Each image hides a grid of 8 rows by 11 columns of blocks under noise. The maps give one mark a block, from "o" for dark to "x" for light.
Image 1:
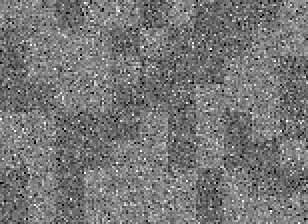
x x o x x o x o o o x
o x x x o x o o o x x
o x x x x o o o x x o
o o x x o o o x x x o
x x o o o x o x o x o
x x o o x x o x o o x
o x o x x x x o x o o
o x o x x x x o x x x
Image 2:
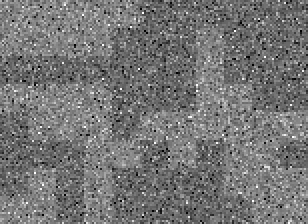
x x x x x o o o o o o
x x x x o o o x o o o
o o o o o o o x o o o
x x x x o o o x x o o
o x x x o x x x x x x
o o o x x o x o x x o
o x o x o o o o x x x
x x o x o o o o o x x
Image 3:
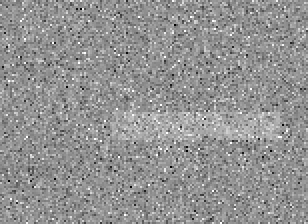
o o o o o o o o o o o
o o o o o o o o o o o
o o o o o o o o o o o
o o o o o o o o o o o
o o o o x x x x x x o
o o o o o o o o o o o
o o o o o o o o o o o
o o o o o o o o o o o
